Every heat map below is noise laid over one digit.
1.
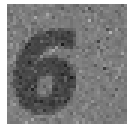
6
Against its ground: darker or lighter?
darker
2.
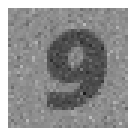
9
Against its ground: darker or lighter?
darker
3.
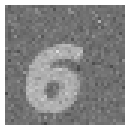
6
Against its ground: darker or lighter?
lighter
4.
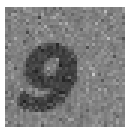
9
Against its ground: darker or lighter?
darker
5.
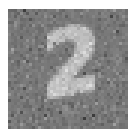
2
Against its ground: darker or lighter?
lighter
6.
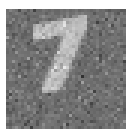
7
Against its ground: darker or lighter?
lighter
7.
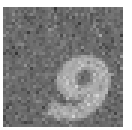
9
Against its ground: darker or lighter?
lighter
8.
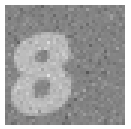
8
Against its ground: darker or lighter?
lighter
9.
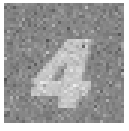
4
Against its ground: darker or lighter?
lighter
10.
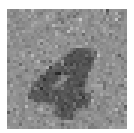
4
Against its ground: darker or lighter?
darker
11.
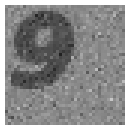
9
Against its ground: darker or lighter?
darker
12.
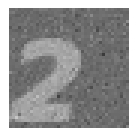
2
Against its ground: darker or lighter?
lighter
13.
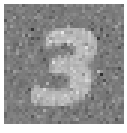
3
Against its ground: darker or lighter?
lighter
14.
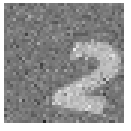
2
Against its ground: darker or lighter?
lighter
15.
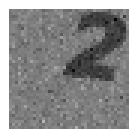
2
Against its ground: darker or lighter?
darker
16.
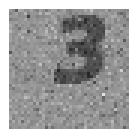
3
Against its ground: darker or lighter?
darker
